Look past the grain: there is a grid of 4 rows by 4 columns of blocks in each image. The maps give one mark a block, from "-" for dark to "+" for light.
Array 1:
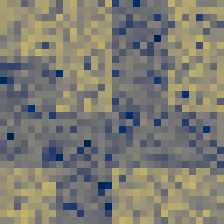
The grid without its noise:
+ + - +
- + - +
- - - -
+ - + +
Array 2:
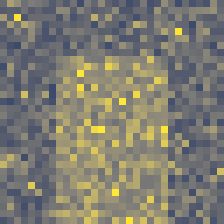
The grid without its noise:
- - - -
- + + -
- + + -
- + + -
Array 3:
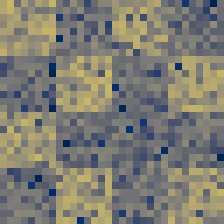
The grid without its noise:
+ - + -
- + - +
+ - - -
- + - +
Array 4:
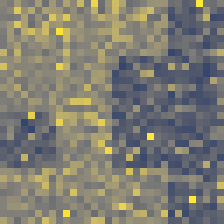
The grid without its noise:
+ + + -
+ + - -
- + - -
+ + + -
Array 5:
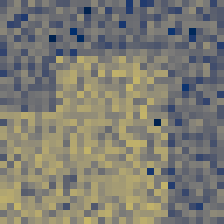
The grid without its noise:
- - - -
- + + -
+ + + -
+ + + -
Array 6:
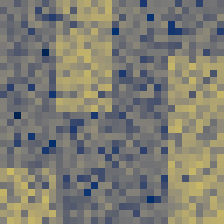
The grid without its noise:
- + - -
- + - +
- - - +
+ - - +
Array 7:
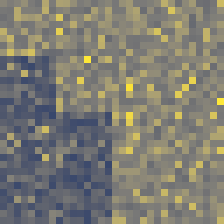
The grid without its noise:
+ + + +
- + + +
- - + +
- - + +
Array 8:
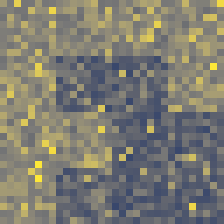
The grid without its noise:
+ + + +
+ - - +
+ + - -
+ - - -
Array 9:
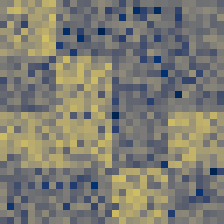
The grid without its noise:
+ - - -
- + - -
+ + - +
- - + -
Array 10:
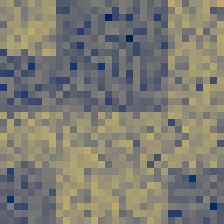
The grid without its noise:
+ - - +
- - - +
+ + + +
- + + -
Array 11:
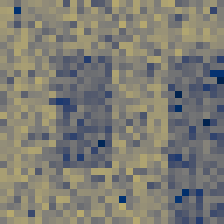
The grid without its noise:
+ + + +
+ - + -
+ - + -
+ + + -
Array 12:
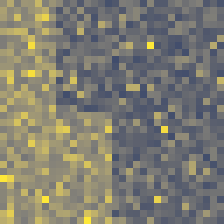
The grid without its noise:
+ - - -
+ - - -
+ + - -
+ + - -
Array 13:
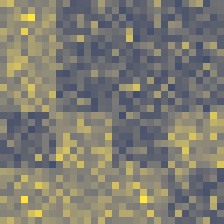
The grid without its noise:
+ - - -
+ - - -
- + - +
+ + + -
